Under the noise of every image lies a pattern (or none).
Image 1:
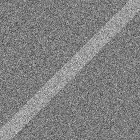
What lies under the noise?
a diagonal band
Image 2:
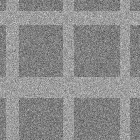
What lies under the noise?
bands of rows crossing bands of columns
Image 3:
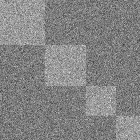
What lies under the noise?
blocks along the diagonal
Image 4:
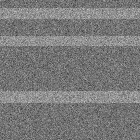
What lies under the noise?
bands of rows
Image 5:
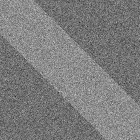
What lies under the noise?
a diagonal band
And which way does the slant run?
top left to bottom right
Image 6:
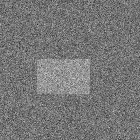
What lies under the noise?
one block
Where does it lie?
centre
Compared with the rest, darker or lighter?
lighter
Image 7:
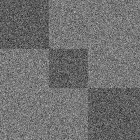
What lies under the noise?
blocks along the diagonal
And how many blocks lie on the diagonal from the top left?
3
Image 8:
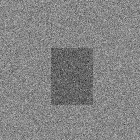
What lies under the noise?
one block
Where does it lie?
centre
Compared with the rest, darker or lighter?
darker
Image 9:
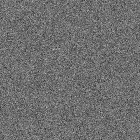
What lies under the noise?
only noise
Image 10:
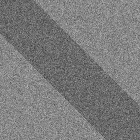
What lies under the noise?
a diagonal band
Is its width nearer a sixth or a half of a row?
a half
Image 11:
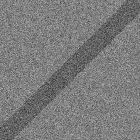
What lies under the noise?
a diagonal band
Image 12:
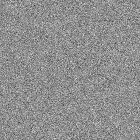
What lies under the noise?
only noise
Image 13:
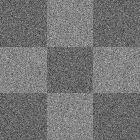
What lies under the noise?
a checkerboard
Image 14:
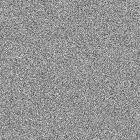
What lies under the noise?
only noise
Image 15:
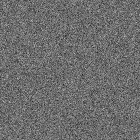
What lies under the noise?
only noise
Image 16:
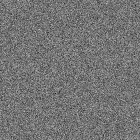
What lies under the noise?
only noise
